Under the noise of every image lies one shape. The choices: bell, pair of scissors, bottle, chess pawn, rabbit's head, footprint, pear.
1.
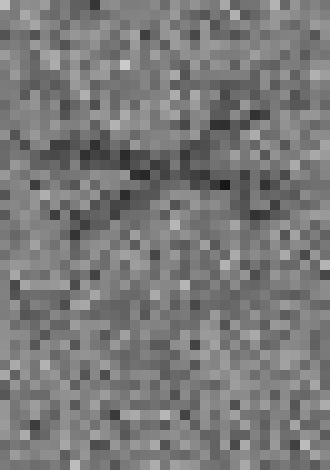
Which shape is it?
pair of scissors
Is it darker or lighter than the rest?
darker
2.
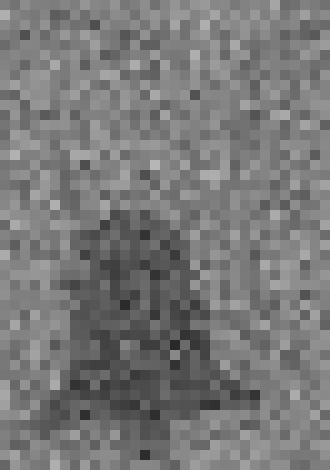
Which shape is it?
bell
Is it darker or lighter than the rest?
darker
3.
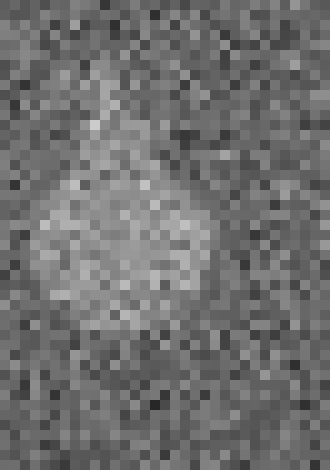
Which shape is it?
pear
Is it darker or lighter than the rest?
lighter
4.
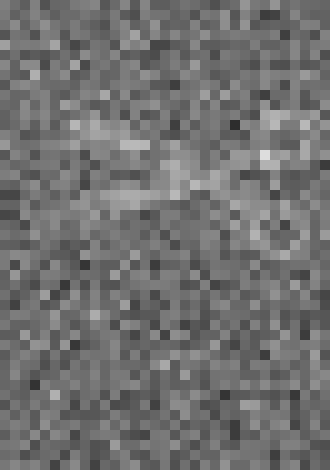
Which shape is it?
pair of scissors
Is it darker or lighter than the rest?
lighter
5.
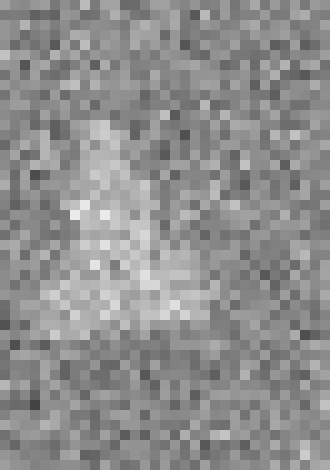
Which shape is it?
chess pawn
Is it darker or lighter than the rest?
lighter
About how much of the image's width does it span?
half
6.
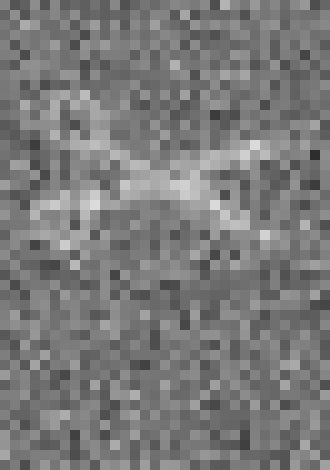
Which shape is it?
pair of scissors
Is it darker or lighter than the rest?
lighter
